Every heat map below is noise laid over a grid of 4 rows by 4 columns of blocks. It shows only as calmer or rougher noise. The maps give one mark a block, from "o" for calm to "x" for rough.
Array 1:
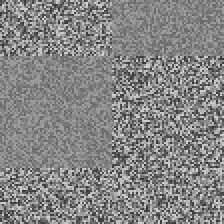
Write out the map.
x x o o
o o x x
o o x x
x x x x
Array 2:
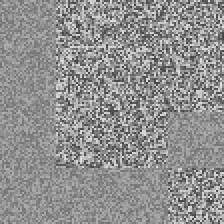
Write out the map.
o x x x
o x x x
o x x o
o o o x
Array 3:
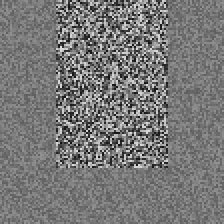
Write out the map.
o x x o
o x x o
o x x o
o o o o
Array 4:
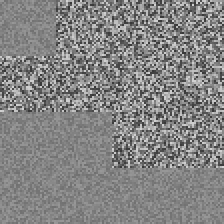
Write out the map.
o x x x
x x x x
o o x x
o o o o
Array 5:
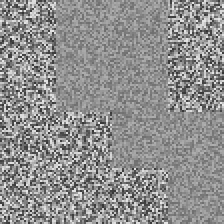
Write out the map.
x o o x
x o o x
x x o o
x x x o
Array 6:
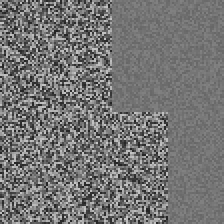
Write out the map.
x x o o
x x o o
x x x o
x x x o
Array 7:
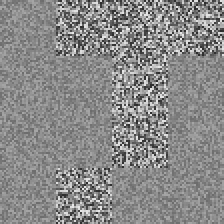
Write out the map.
o x x x
o o x o
o o x o
o x o o
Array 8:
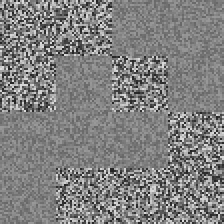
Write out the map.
x x o o
x o x o
o o o x
o x x x
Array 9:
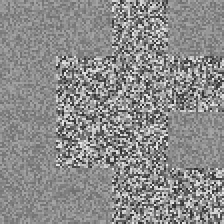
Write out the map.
o o x o
o x x x
o x x o
o o x x
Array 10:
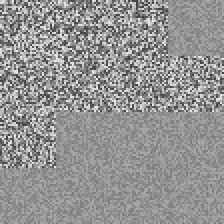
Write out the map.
x x x o
x x x x
x o o o
o o o o
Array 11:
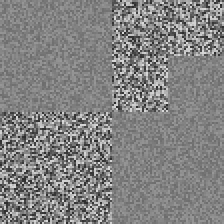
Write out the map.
o o x x
o o x o
x x o o
x x o o
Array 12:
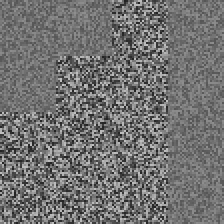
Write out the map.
o o x o
o x x o
x x x o
x x x o
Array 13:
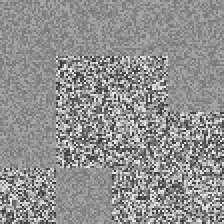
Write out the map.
o o o o
o x x o
o x x x
x o x x
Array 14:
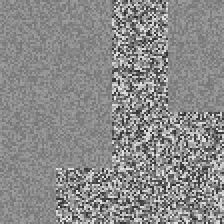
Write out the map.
o o x o
o o x o
o o x x
o x x x
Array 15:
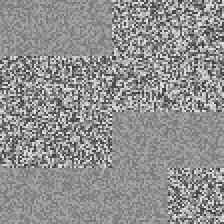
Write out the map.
o o x x
x x x x
x x o o
o o o x
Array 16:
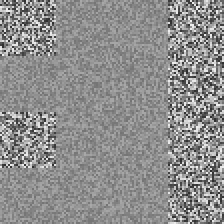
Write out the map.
x o o x
o o o x
x o o x
o o o x
